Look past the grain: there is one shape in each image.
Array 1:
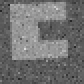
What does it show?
light square with a notch
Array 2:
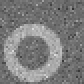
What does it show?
light ring
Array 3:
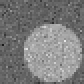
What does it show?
light disc
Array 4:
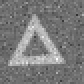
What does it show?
light triangle frame
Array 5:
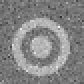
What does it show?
light bullseye
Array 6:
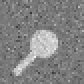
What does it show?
light lollipop
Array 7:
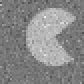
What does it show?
light disc with a wedge cut out
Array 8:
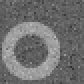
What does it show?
light ring
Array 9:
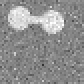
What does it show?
light dumbbell
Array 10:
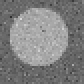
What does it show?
light disc
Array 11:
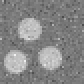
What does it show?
light three dots
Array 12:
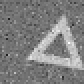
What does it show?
light triangle frame
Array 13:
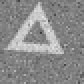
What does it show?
light triangle frame
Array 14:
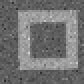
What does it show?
light square frame
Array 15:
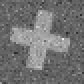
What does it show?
light cross
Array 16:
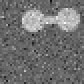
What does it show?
light dumbbell
